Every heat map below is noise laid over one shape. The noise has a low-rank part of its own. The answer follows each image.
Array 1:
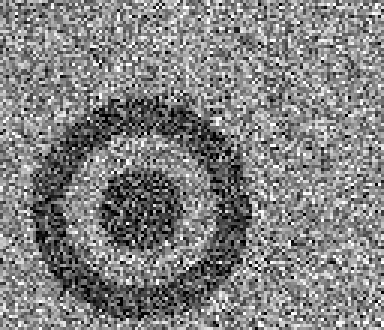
bullseye
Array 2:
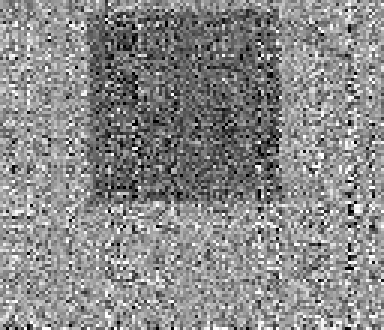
square
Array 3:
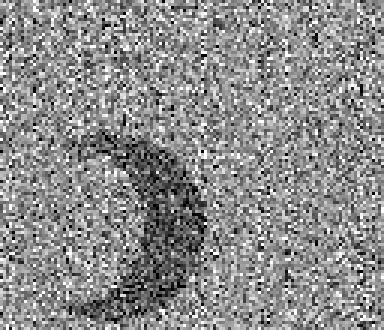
crescent
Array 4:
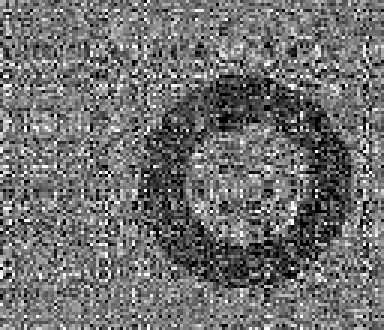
ring
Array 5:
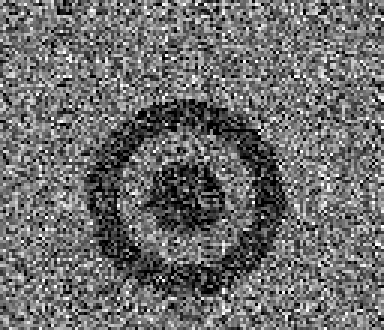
bullseye
